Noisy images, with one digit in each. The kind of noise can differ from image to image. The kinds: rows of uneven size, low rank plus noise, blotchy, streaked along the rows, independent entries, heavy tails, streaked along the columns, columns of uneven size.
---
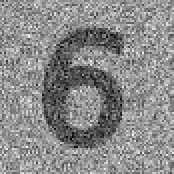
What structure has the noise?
low rank plus noise
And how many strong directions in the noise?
two
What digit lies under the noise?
6
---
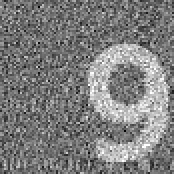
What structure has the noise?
low rank plus noise
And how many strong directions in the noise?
one
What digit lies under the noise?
9
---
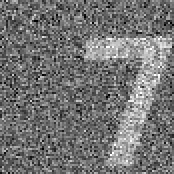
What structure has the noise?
low rank plus noise
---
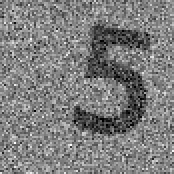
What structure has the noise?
independent entries
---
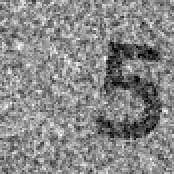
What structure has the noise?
blotchy
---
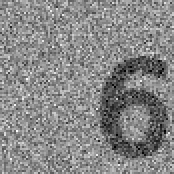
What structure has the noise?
independent entries
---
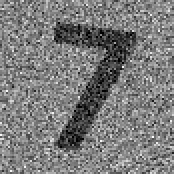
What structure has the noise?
independent entries
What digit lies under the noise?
7
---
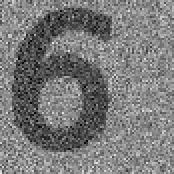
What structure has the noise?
low rank plus noise
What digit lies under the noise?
6
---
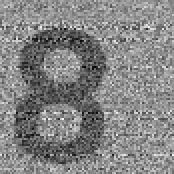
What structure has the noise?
rows of uneven size
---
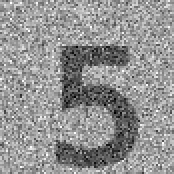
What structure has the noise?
independent entries
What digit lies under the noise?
5
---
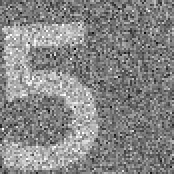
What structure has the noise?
independent entries
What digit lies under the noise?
5
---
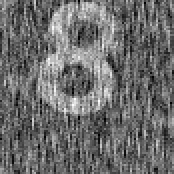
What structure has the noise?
streaked along the columns
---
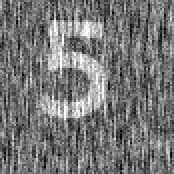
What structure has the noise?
streaked along the columns
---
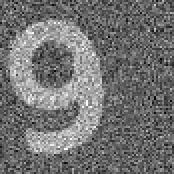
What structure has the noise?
low rank plus noise
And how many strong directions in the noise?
three or four
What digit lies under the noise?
9
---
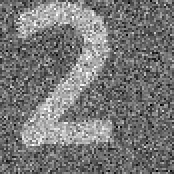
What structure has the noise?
independent entries
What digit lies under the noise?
2
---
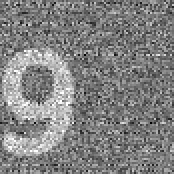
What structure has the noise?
rows of uneven size
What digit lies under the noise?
9
